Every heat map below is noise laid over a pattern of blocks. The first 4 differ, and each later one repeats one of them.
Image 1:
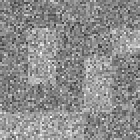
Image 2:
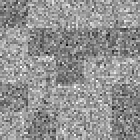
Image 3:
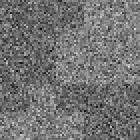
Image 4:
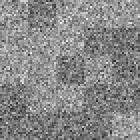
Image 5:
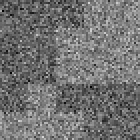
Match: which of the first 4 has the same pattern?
3
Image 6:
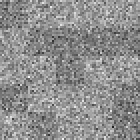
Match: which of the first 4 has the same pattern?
2
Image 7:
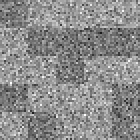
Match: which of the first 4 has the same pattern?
2
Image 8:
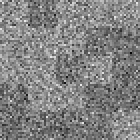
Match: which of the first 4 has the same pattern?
4
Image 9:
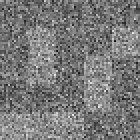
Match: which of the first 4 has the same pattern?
1
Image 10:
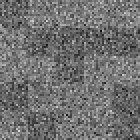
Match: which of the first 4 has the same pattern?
2
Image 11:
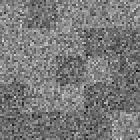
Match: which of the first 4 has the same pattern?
4
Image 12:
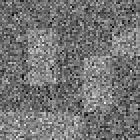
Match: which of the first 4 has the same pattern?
1
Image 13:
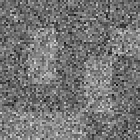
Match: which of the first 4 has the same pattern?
1
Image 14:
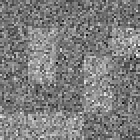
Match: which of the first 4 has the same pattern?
1
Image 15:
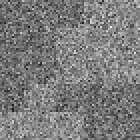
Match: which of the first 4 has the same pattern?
3
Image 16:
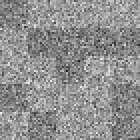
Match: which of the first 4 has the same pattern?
2
